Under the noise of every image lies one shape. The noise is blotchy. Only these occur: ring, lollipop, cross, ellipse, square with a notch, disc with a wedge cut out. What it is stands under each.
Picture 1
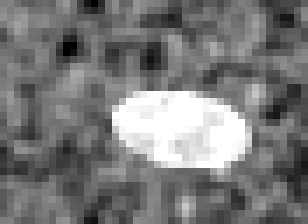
ellipse
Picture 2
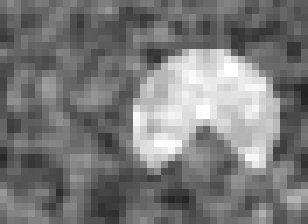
disc with a wedge cut out
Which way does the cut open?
down
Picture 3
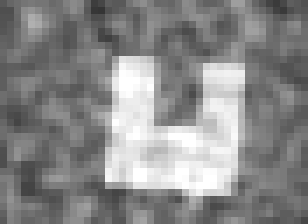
square with a notch
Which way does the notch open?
up
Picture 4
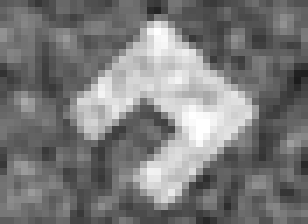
square with a notch
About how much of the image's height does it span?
nearly all
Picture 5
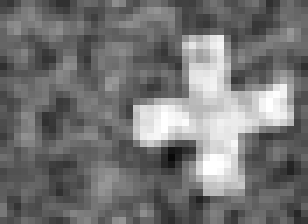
cross
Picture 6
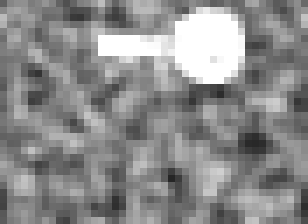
lollipop
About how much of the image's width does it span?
half
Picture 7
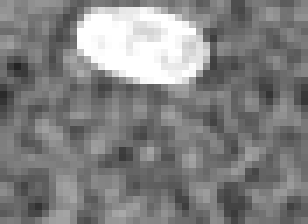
ellipse
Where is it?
top middle
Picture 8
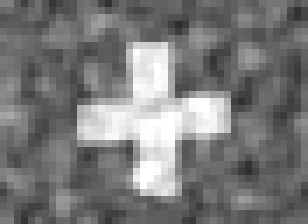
cross
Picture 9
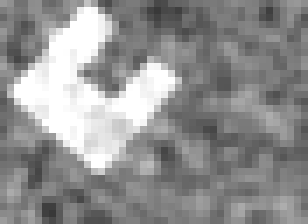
square with a notch
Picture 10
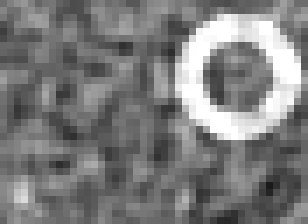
ring
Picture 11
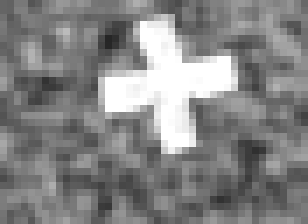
cross
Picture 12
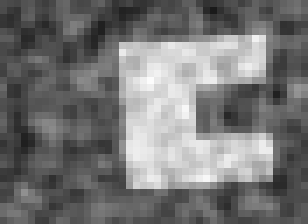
square with a notch
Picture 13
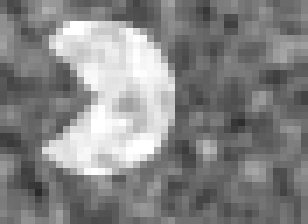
disc with a wedge cut out
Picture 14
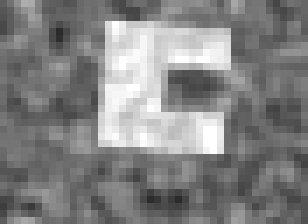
square with a notch
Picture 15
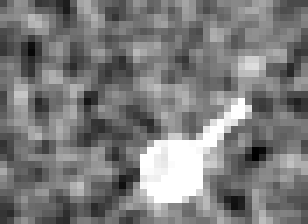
lollipop
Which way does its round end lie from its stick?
down and left
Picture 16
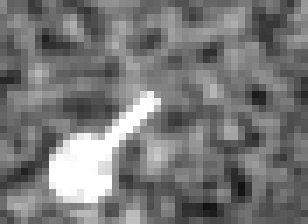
lollipop
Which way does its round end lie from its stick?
down and left
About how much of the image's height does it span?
half
